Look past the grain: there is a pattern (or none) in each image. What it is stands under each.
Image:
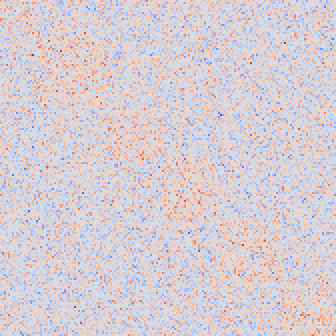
blocks along the diagonal
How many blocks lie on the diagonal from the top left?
6
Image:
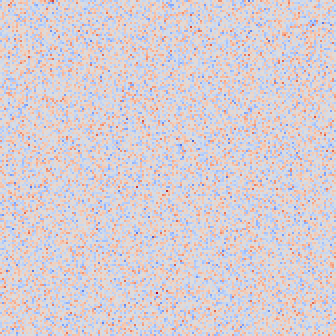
only noise
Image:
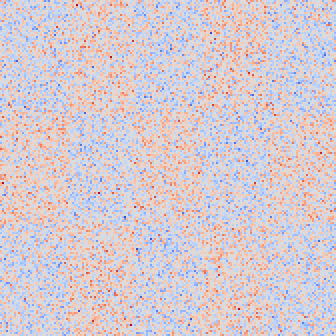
a checkerboard
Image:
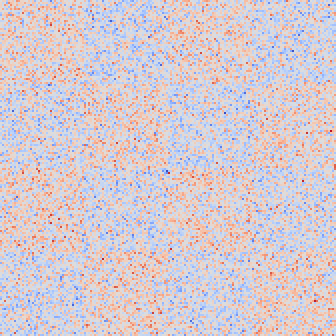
a checkerboard
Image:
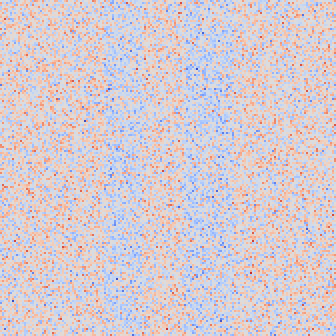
bands of columns
